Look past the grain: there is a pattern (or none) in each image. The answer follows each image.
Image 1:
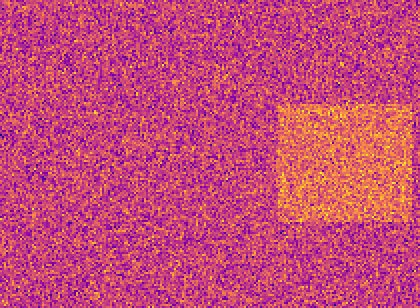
one block
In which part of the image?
middle right
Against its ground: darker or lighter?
lighter
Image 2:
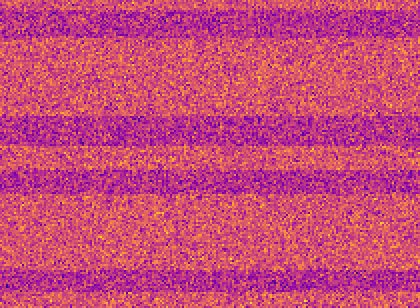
bands of rows
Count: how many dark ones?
4
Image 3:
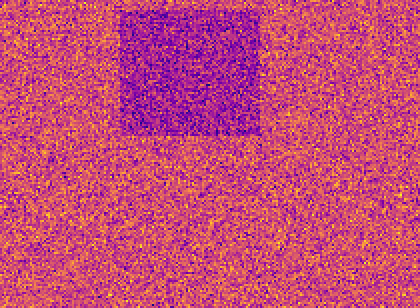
one block
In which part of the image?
top middle
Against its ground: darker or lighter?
darker
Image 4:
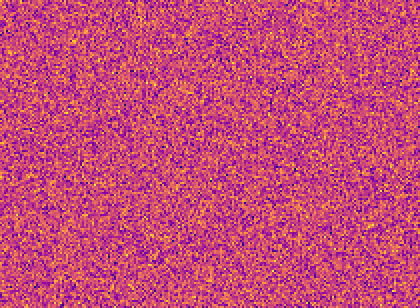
only noise
